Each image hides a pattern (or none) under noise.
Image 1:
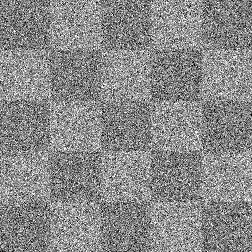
a checkerboard
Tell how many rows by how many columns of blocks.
5 by 5
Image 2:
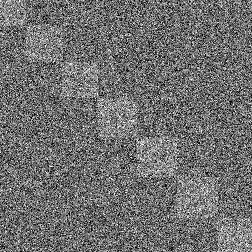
blocks along the diagonal
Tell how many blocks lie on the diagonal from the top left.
7
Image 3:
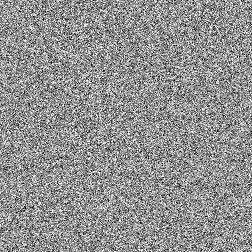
only noise
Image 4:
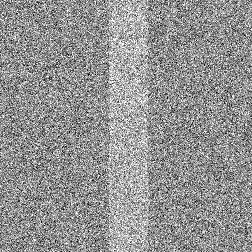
one band of columns
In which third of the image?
middle
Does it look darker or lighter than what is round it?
lighter
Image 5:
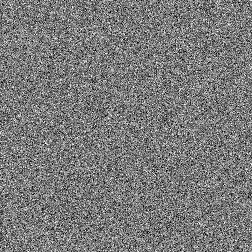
only noise
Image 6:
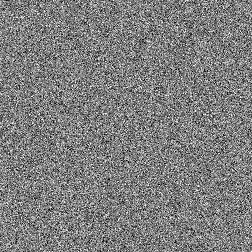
only noise
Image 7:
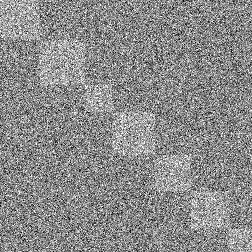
blocks along the diagonal
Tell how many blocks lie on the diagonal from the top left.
7
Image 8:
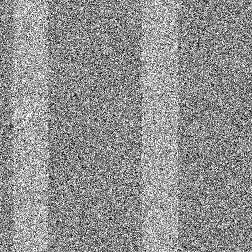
bands of columns
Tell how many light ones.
2
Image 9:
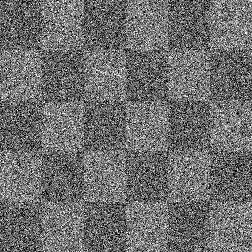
a checkerboard
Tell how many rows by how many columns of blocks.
5 by 6
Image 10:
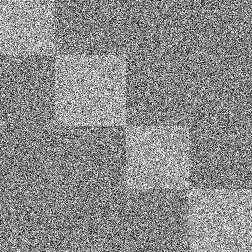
blocks along the diagonal
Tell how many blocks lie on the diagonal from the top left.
4
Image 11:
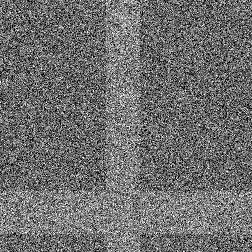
bands of rows crossing bands of columns
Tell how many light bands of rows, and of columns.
1 and 1
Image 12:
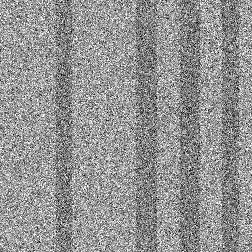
bands of columns
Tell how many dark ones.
4
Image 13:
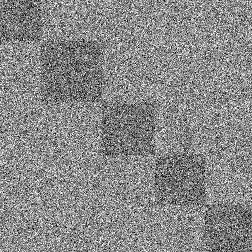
blocks along the diagonal
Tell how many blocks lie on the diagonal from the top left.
5
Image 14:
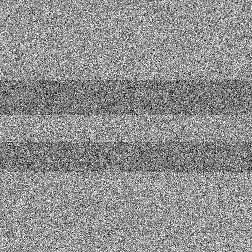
bands of rows
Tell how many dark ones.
2
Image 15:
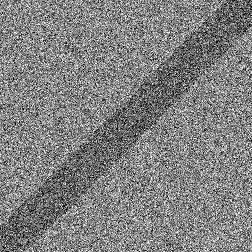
a diagonal band
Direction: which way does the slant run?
bottom left to top right
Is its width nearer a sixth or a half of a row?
a sixth
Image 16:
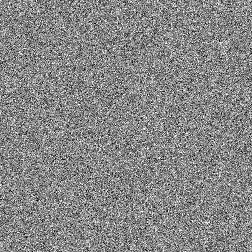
only noise
